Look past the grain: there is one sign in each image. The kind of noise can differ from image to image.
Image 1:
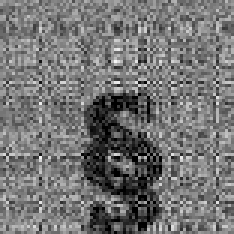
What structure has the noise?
low rank plus noise
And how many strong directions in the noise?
one
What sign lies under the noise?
section sign
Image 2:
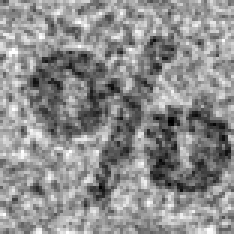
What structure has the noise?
blotchy
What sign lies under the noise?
percent sign
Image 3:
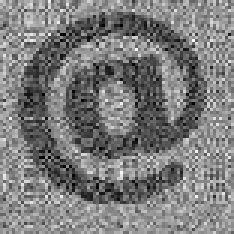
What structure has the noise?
low rank plus noise
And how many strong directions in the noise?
two
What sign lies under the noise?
at sign
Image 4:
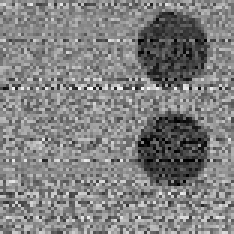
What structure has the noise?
rows of uneven size
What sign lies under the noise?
colon
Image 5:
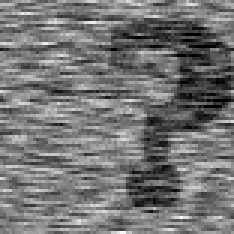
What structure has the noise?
streaked along the rows
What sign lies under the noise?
question mark
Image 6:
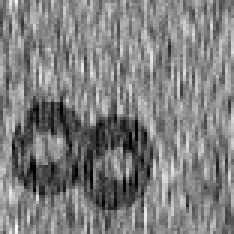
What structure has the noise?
streaked along the columns
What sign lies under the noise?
infinity sign
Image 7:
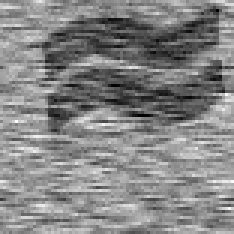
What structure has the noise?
streaked along the rows
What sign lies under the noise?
approximately sign
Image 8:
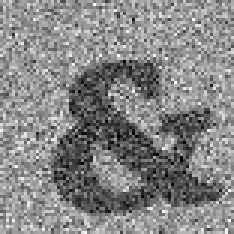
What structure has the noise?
independent entries
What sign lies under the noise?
ampersand
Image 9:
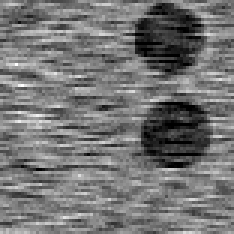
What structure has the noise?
streaked along the rows
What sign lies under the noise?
colon
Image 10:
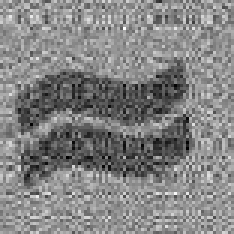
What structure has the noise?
low rank plus noise
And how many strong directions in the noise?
one
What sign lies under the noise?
approximately sign
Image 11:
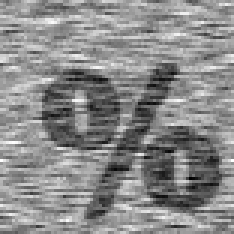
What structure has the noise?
streaked along the rows
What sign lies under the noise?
percent sign
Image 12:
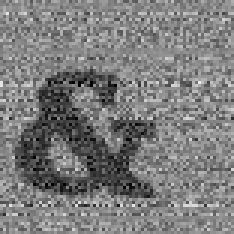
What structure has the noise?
rows of uneven size
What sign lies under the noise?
ampersand
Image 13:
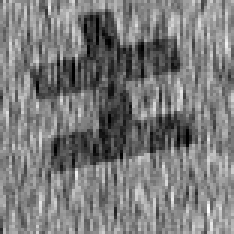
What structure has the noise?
streaked along the columns
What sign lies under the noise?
plus-minus sign
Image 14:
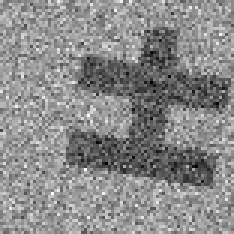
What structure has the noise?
independent entries
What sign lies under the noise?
plus-minus sign
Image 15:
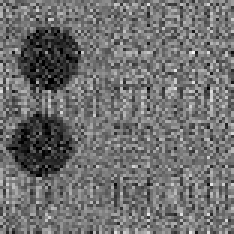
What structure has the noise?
low rank plus noise
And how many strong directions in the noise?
three or four
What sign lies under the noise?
colon
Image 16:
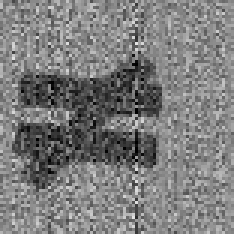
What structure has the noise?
columns of uneven size
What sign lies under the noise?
not-equal sign
